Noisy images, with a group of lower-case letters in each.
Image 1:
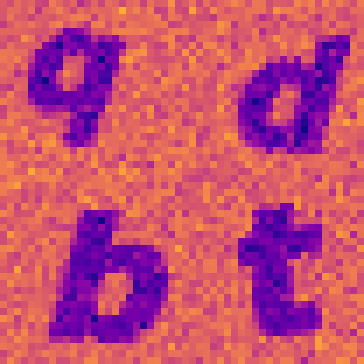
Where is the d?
top right
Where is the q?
top left
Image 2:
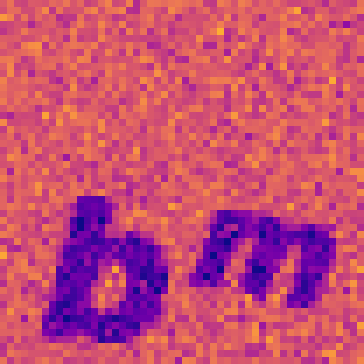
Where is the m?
bottom right
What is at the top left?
nothing
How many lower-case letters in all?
2
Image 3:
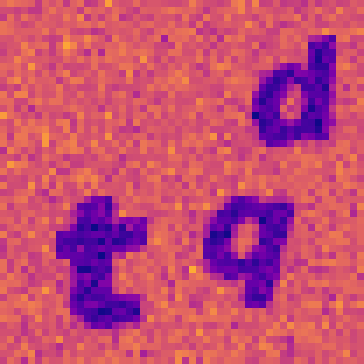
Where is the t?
bottom left
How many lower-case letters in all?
3
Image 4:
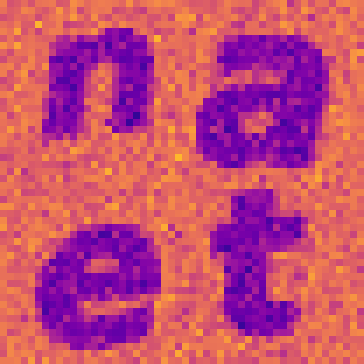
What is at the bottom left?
e
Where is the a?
top right
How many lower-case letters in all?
4
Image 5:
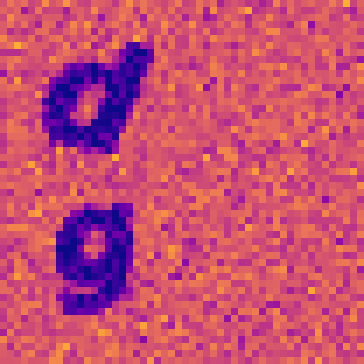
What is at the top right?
nothing
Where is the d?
top left
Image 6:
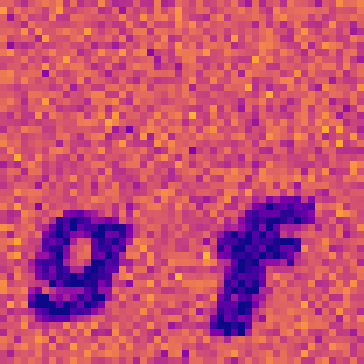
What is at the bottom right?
f
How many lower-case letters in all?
2
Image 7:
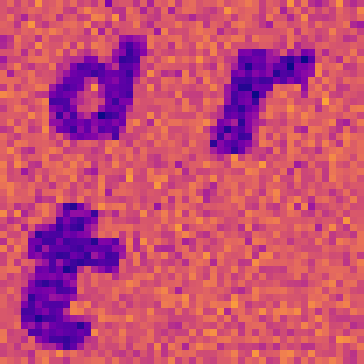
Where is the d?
top left
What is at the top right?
r
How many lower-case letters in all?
3
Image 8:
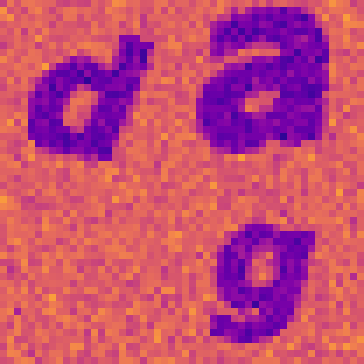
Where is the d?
top left
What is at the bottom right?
g
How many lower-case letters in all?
3
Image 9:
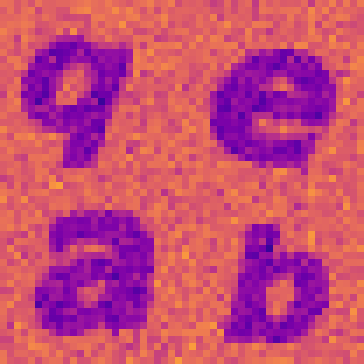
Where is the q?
top left
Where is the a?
bottom left
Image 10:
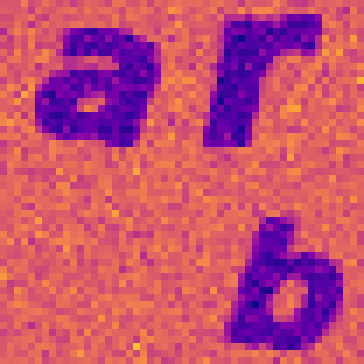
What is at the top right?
r
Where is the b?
bottom right
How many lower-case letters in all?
3
